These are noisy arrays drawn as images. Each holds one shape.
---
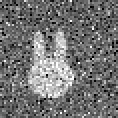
rabbit's head
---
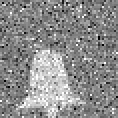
bell
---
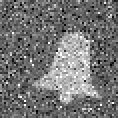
bell
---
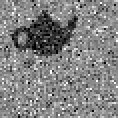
teapot
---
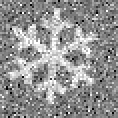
snowflake
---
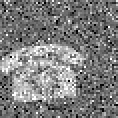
telephone
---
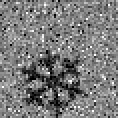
snowflake
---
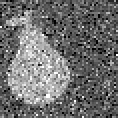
pear
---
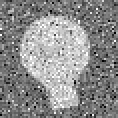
light bulb
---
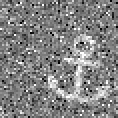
anchor
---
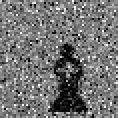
chess bishop
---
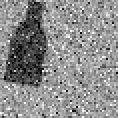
bottle
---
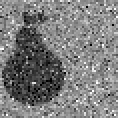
pear
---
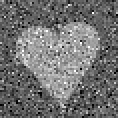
heart
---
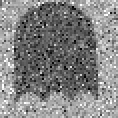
ghost
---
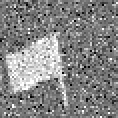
flag
